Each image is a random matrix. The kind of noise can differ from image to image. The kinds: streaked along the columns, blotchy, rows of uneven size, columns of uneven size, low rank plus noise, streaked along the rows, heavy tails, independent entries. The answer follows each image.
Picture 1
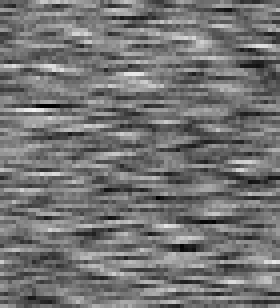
streaked along the rows
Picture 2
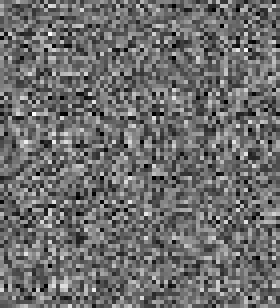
low rank plus noise
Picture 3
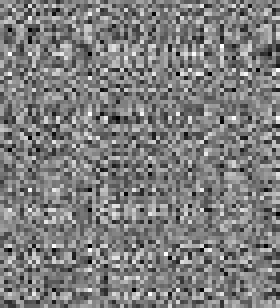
low rank plus noise
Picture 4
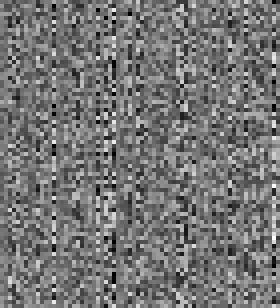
columns of uneven size
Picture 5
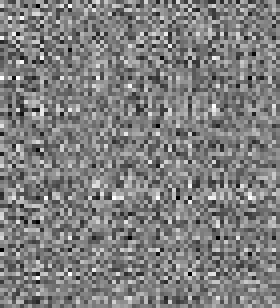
low rank plus noise
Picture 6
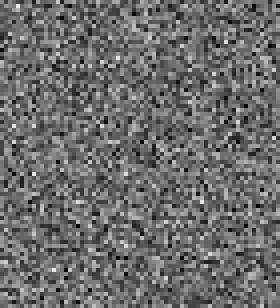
independent entries
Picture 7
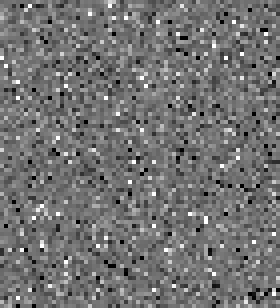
heavy tails
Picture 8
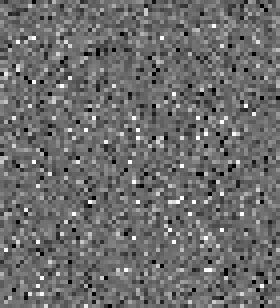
heavy tails
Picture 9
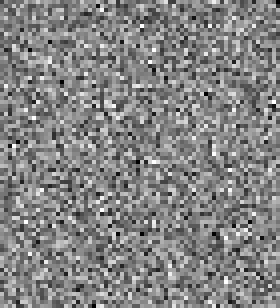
independent entries
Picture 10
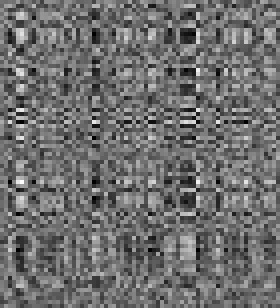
low rank plus noise
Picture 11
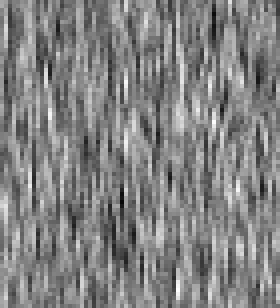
streaked along the columns
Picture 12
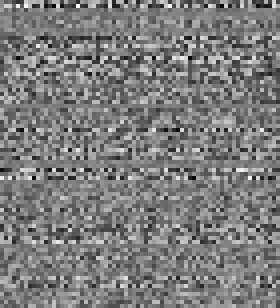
rows of uneven size
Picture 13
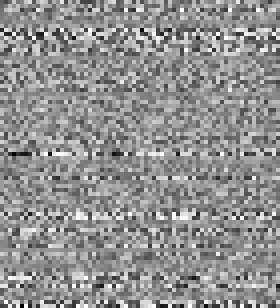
rows of uneven size
